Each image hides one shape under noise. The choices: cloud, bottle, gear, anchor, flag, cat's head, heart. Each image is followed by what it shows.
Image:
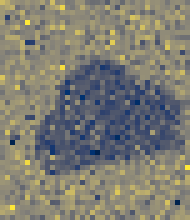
dark cloud
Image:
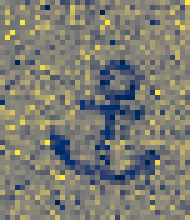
dark anchor
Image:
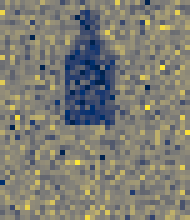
dark bottle
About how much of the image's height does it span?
half
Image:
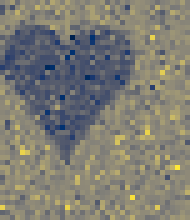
dark heart
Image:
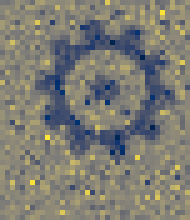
dark gear
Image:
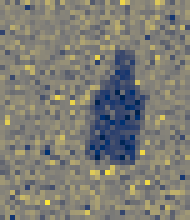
dark bottle
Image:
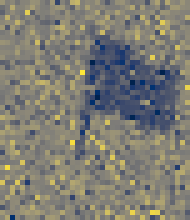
dark flag
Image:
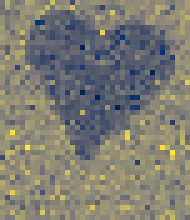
dark heart
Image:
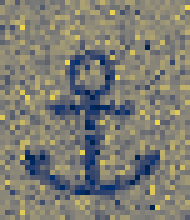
dark anchor
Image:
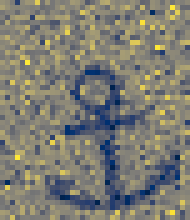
dark anchor
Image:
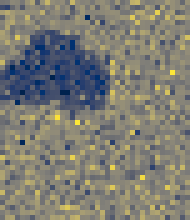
dark cloud
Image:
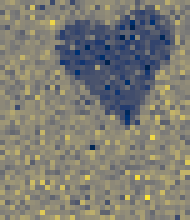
dark heart
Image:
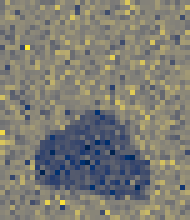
dark cloud
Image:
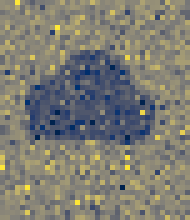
dark cloud
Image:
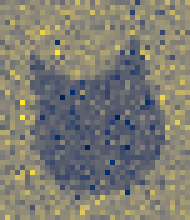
dark cat's head
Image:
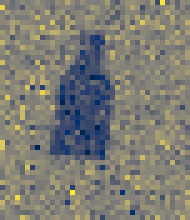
dark bottle
